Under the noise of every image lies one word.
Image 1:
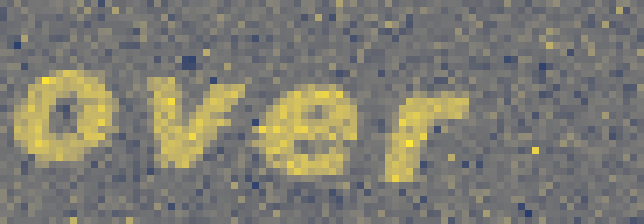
over
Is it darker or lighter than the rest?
lighter
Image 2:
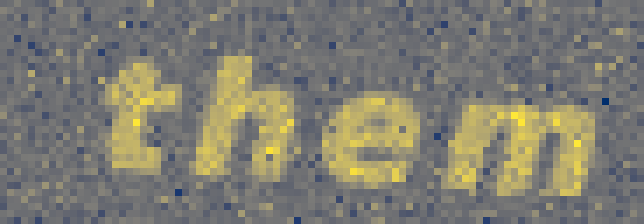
them
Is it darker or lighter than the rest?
lighter
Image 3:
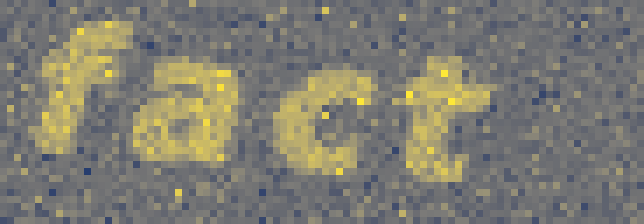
fact
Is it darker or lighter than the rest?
lighter
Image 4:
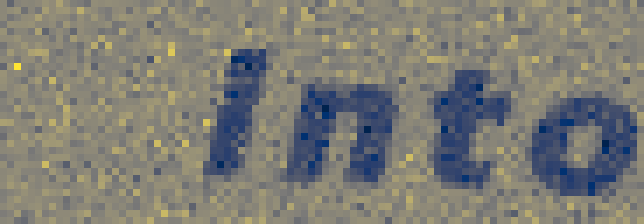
into
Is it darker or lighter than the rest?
darker
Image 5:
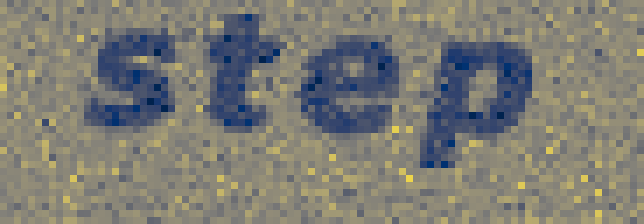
step
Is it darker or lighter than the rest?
darker
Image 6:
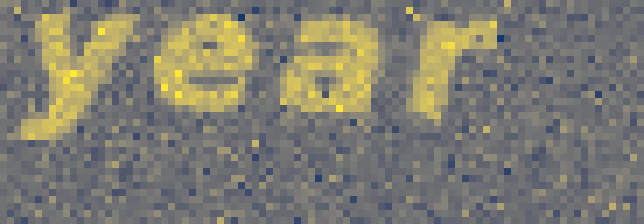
year
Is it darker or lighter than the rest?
lighter
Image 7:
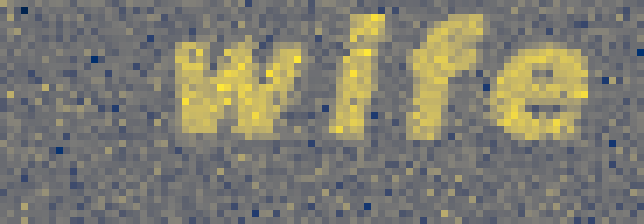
wife
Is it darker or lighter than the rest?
lighter
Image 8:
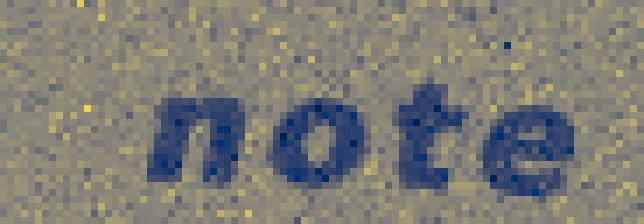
note
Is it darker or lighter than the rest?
darker
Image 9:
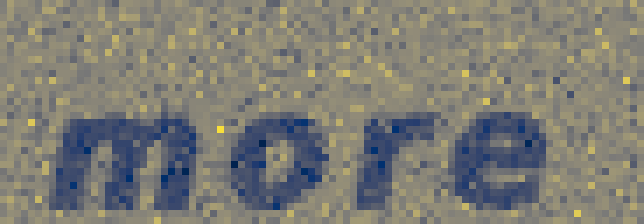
more
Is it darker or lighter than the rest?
darker
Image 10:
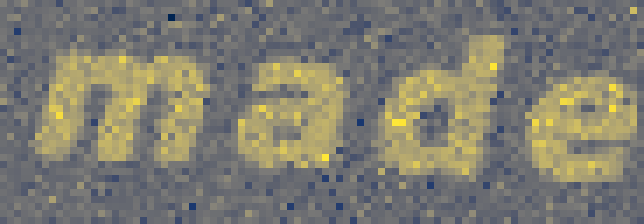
made
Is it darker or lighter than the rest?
lighter
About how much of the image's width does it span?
nearly all
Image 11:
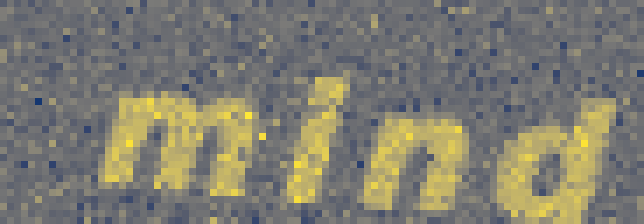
mind
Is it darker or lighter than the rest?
lighter
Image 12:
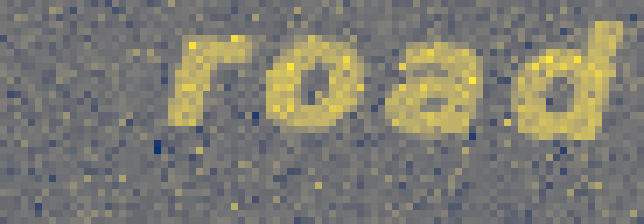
road
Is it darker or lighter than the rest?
lighter
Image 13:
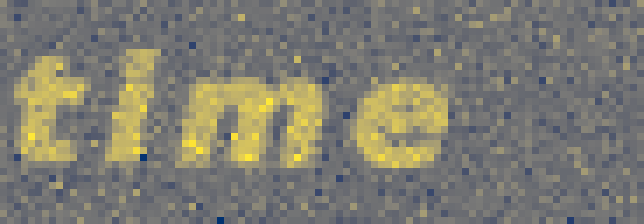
time
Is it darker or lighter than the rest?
lighter
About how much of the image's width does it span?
two thirds
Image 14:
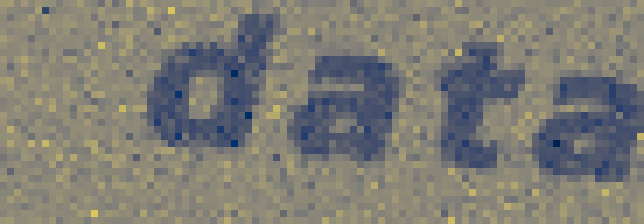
data
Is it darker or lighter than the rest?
darker
